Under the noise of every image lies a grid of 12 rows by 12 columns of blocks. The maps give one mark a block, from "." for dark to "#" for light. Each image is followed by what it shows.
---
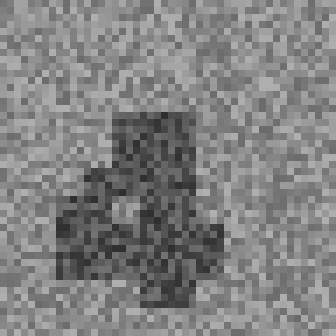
# # # # # # # # # # # #
# # # # # # # # # # # #
# # # # # # # # # # # #
# # # # # # # # # # # #
# # # # . . . # # # # #
# # # # . . . # # # # #
# # # . . . . # # # # #
# # . . # . . # # # # #
# # . . . . . . # # # #
# # . . . . . . # # # #
# # # # # . . # # # # #
# # # # # # # # # # # #
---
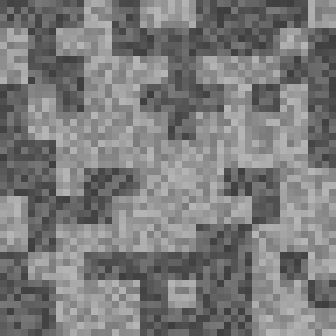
. . . # . # # . . . . #
# . # # . . . . . . # .
# . . # # # . # # # . .
. # . # # . . . # . # .
. # # # # # . # # # # .
. . # # # # # # # # # .
. . # . . # # # . . # #
# . . . # # # # # . # #
# . # # # # # . . # # #
. # # . . . . . . # . #
. . # # # . # . . # # .
. . # # # . . . . # # #
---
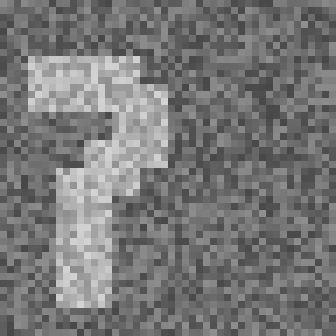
. . . . . . . . . . . .
. . . . . . . . . . . .
. # # # # . . . . . . .
. # # # # # . . . . . .
. . . . # # . . . . . .
. . . # # # . . . . . .
. . # # # . . . . . . .
. . # # . . . . . . . .
. . # # . . . . . . . .
. . # # . . . . . . . .
. . # # . . . . . . . .
. . . . . . . . . . . .
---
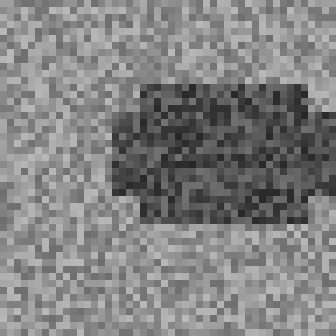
# # # # # # # # # # # #
# # # # # # # # # # # #
# # # # # # # # # # # #
# # # # # . . . . . . #
# # # # . . . . . . . .
# # # # . . . . . . . .
# # # # . . . . . . . .
# # # # # . . . . . . #
# # # # # # # # # # # #
# # # # # # # # # # # #
# # # # # # # # # # # #
# # # # # # # # # # # #
